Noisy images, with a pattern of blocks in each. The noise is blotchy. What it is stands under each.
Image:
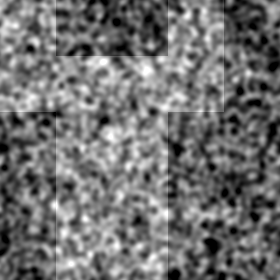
no symmetry
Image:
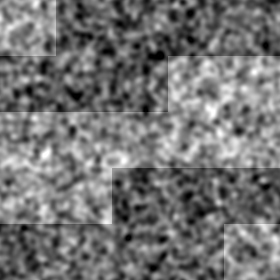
the same after a half turn
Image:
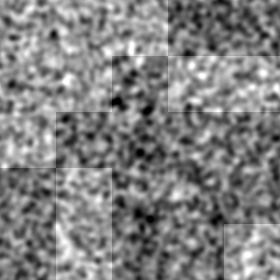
mirrored about the diagonal from the top left
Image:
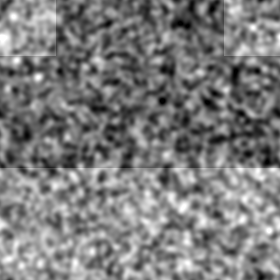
left and right mirror each other
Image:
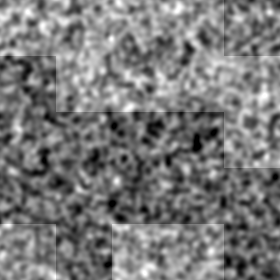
no symmetry
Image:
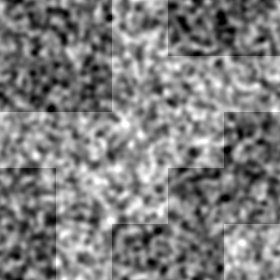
mirrored about the diagonal from the top left
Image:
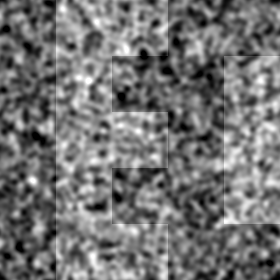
top and bottom mirror each other
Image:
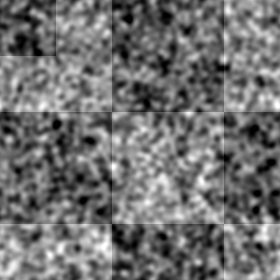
mirrored about the diagonal from the top left
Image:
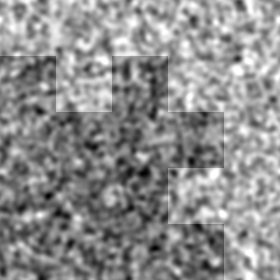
mirrored about the diagonal from the bottom left
